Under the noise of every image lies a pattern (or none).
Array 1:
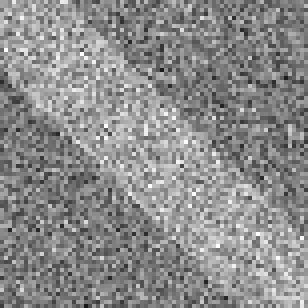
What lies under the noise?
a diagonal band
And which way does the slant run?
top left to bottom right
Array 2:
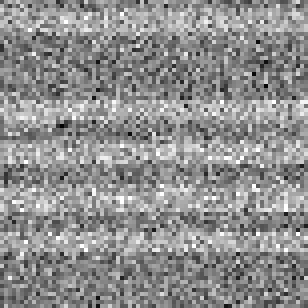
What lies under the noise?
bands of rows
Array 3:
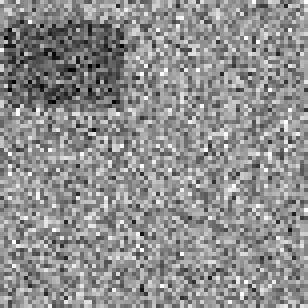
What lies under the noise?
one block
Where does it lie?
top left
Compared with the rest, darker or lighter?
darker
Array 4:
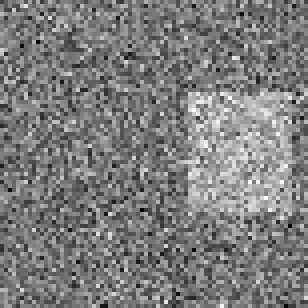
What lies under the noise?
one block
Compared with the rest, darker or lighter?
lighter
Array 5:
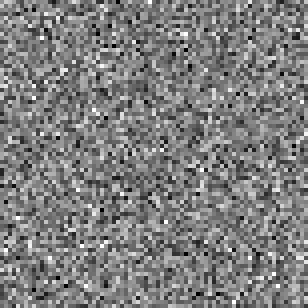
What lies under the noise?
only noise
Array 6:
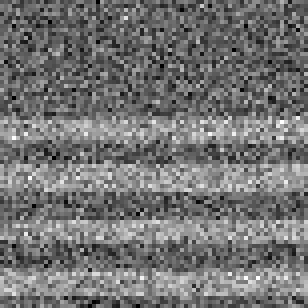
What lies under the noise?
bands of rows
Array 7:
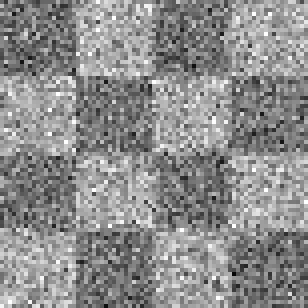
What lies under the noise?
a checkerboard
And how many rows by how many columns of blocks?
4 by 4
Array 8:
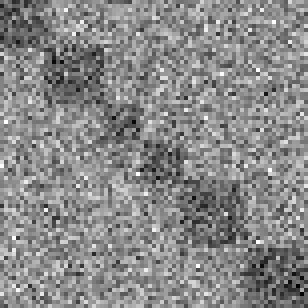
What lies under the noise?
blocks along the diagonal
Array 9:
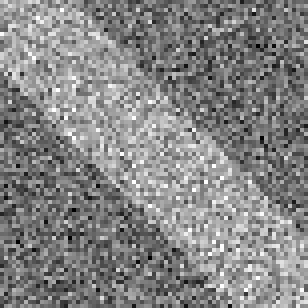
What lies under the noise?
a diagonal band
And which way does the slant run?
top left to bottom right
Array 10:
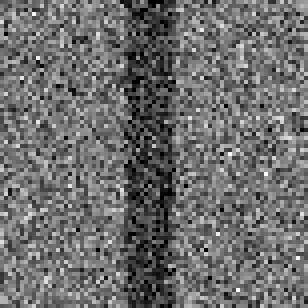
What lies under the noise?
one band of columns
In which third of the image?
middle
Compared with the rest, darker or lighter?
darker
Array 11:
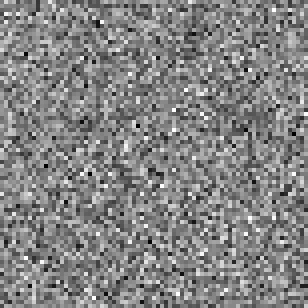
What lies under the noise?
only noise
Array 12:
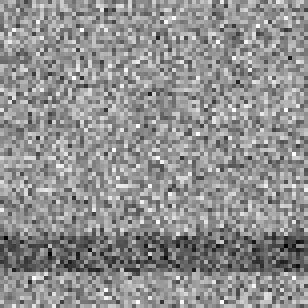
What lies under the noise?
one band of rows
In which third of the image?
bottom
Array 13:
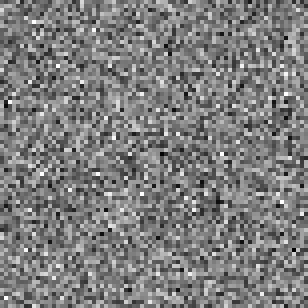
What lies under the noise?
only noise
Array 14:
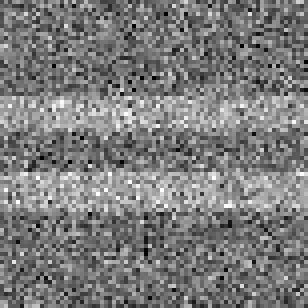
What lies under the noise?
bands of rows
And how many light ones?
2
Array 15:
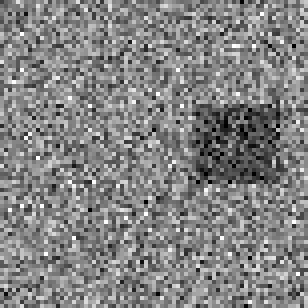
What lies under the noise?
one block
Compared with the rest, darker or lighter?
darker
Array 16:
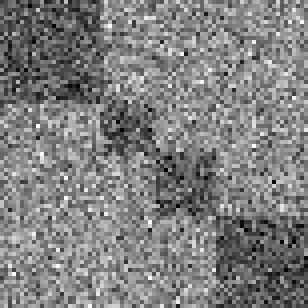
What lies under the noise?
blocks along the diagonal
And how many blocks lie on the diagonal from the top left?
4
